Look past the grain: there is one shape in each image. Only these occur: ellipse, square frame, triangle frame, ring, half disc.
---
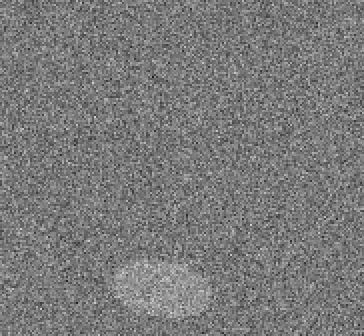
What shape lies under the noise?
ellipse
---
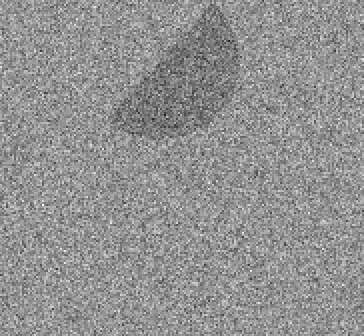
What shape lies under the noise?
half disc
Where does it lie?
top middle
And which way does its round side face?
down and right
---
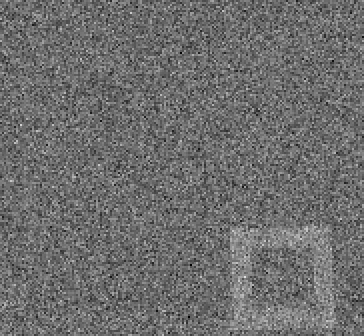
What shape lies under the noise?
square frame
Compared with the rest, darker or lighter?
lighter
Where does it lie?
bottom right
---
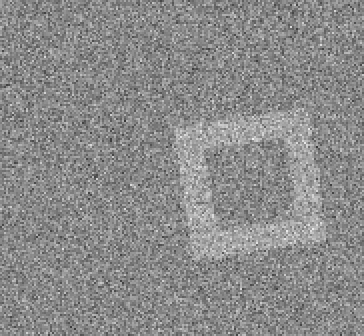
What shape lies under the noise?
square frame
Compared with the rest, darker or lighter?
lighter
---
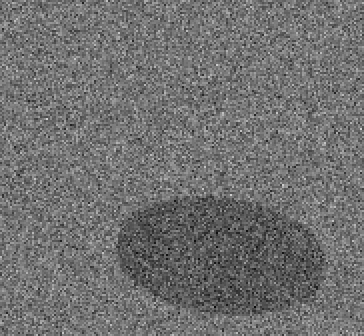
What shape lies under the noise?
ellipse
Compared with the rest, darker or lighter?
darker
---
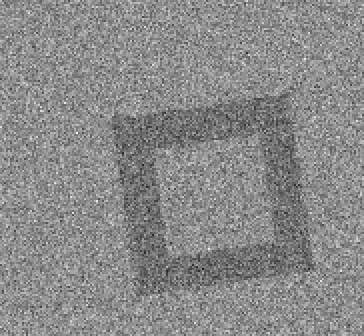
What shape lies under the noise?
square frame
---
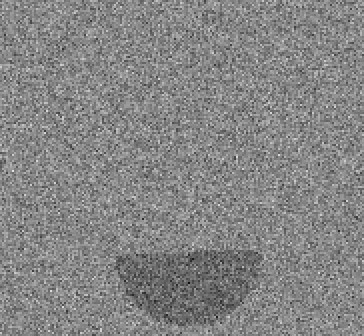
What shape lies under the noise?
half disc
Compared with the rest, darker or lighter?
darker
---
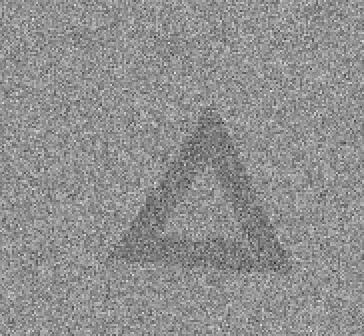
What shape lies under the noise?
triangle frame
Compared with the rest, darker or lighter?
darker
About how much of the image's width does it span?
half
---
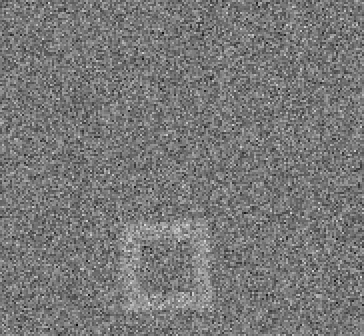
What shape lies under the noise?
square frame
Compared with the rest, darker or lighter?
lighter
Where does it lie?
bottom middle
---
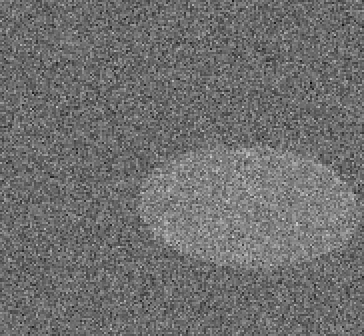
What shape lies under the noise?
ellipse
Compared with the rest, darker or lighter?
lighter
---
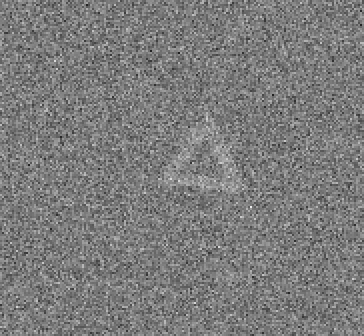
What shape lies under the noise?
triangle frame
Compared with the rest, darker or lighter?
lighter
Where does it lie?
centre
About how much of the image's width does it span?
a quarter
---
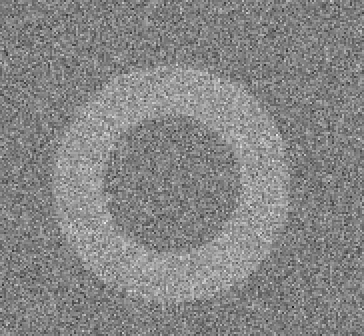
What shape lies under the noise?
ring
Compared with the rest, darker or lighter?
lighter
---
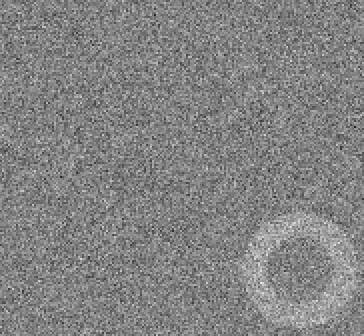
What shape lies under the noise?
ring
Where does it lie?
bottom right
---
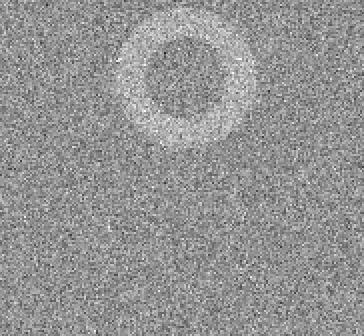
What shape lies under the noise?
ring
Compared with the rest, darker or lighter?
lighter
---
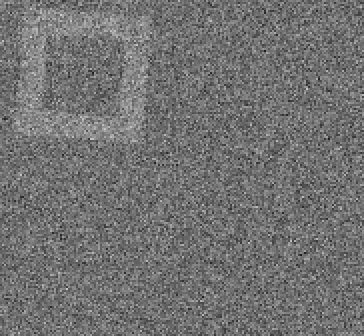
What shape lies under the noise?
square frame
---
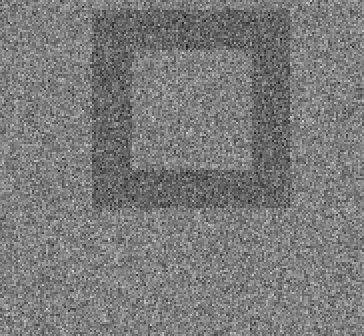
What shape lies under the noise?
square frame
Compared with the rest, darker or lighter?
darker
